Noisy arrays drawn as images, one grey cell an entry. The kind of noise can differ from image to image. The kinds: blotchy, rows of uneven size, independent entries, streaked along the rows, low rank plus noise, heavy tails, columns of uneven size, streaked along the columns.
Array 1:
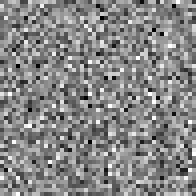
independent entries
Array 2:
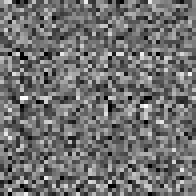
low rank plus noise
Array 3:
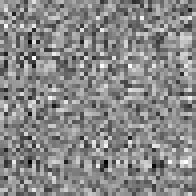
low rank plus noise
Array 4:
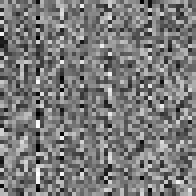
columns of uneven size
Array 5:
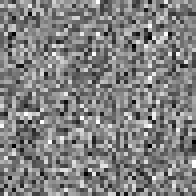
low rank plus noise
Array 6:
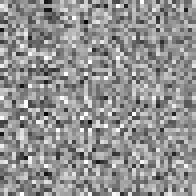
low rank plus noise
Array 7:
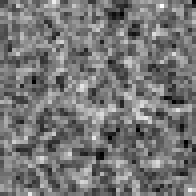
blotchy
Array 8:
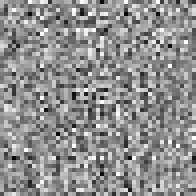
low rank plus noise
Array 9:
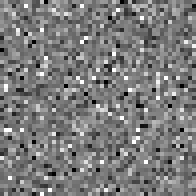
heavy tails
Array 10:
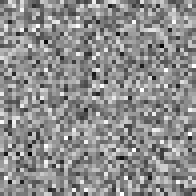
independent entries
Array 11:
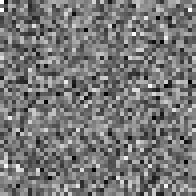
independent entries
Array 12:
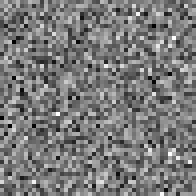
independent entries
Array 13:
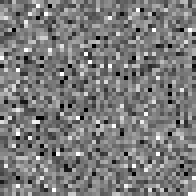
heavy tails
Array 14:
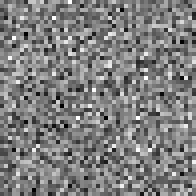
independent entries
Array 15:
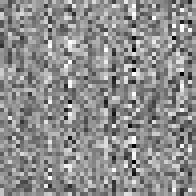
columns of uneven size
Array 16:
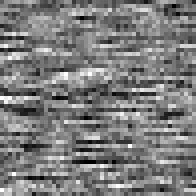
streaked along the rows
